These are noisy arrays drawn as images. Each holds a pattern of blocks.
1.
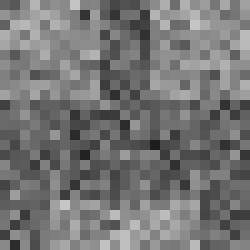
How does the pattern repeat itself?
left and right mirror each other
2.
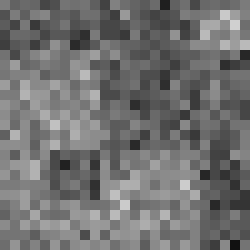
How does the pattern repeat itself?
mirrored about the diagonal from the bottom left
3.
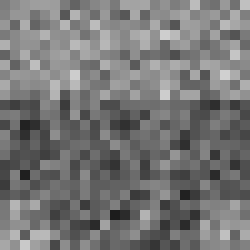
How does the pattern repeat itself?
left and right mirror each other
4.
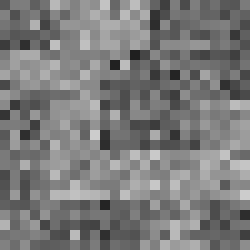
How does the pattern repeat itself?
mirrored about the diagonal from the bottom left
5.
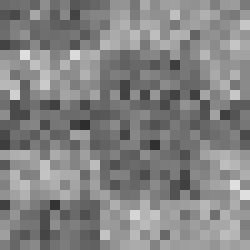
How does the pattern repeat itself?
top and bottom mirror each other
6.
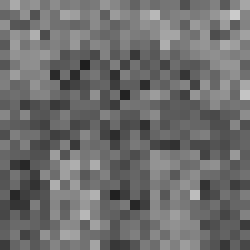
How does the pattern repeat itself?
left and right mirror each other
